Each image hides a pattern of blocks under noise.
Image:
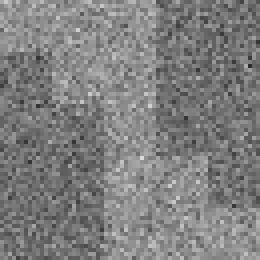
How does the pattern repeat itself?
the same after a half turn
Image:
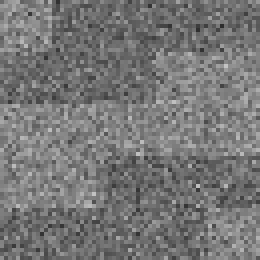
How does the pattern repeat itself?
the same after a half turn
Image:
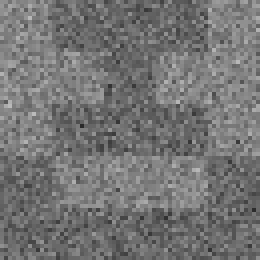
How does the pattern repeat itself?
left and right mirror each other
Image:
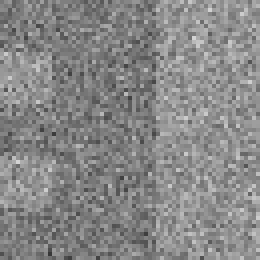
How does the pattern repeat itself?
top and bottom mirror each other
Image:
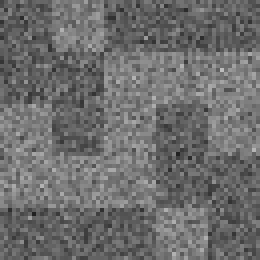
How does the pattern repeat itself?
the same after a half turn
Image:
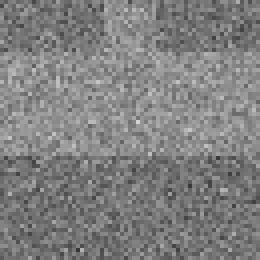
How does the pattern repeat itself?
left and right mirror each other
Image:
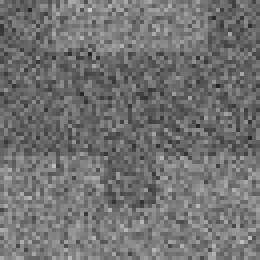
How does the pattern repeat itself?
left and right mirror each other
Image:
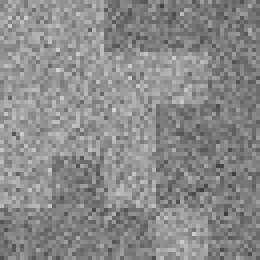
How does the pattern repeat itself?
no symmetry
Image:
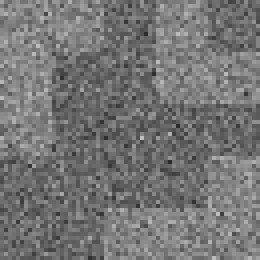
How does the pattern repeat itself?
mirrored about the diagonal from the bottom left
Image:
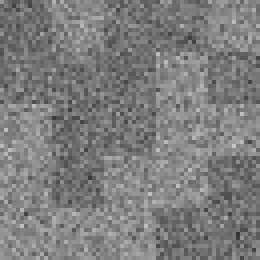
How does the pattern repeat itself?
no symmetry
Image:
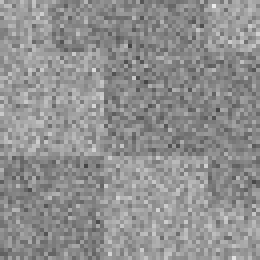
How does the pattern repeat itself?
mirrored about the diagonal from the bottom left
